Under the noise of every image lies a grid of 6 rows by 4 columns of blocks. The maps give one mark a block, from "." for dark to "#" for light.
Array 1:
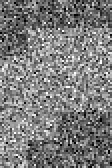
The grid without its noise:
. . . .
. # # #
# # # #
# # # #
# # . .
# . . .
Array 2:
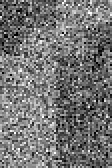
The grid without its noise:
. . # #
. # # .
# # . .
# # . .
# # . .
# # . .
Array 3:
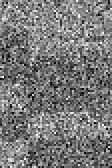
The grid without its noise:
# # # #
. # # #
. . . .
# . . .
. # # #
# . . .
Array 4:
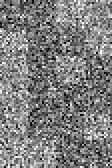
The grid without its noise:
. . # #
# . . #
# . # .
# . . .
# . . #
# # . .
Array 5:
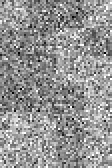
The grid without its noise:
# . . #
. . # .
. . # #
. . . #
# # . #
# # . #
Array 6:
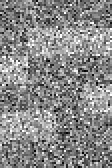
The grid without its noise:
. . . .
. # # #
# . . .
. . . #
# # . .
. . . .
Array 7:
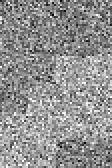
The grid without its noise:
. . . .
. . . .
. . # #
. # # #
# # # #
# # . .
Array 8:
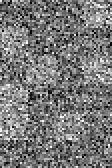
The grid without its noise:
. . . #
# . . .
. # . #
# . . .
# . # .
. . . .
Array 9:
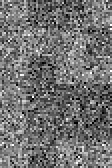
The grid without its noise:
# . . #
# # # .
# . # #
# . . .
# . . .
# . # #
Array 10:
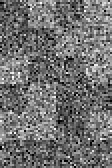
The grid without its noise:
. # . #
. . # #
# . . #
. # . .
# # . #
. . . .
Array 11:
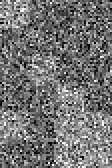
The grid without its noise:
# . . .
. . . .
. # . .
. . # .
# . # #
. . # #
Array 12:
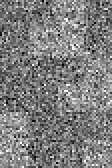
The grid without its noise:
. . # .
. # # .
. . . #
. . # #
# . . .
# . . #
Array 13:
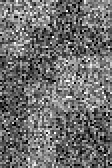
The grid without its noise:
# # . #
# . . .
. . # #
. # # #
. # . .
. # . .
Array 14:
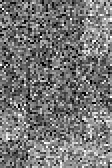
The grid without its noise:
. . . #
. . . #
. . . .
. . . .
# . . #
. # # #
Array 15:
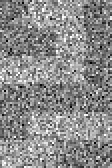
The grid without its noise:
. # # .
. . # .
# # # .
. . . .
. # # #
# # . .
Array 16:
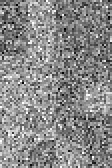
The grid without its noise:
. # . .
. # . .
# # . .
# # . #
# # . .
# . # .
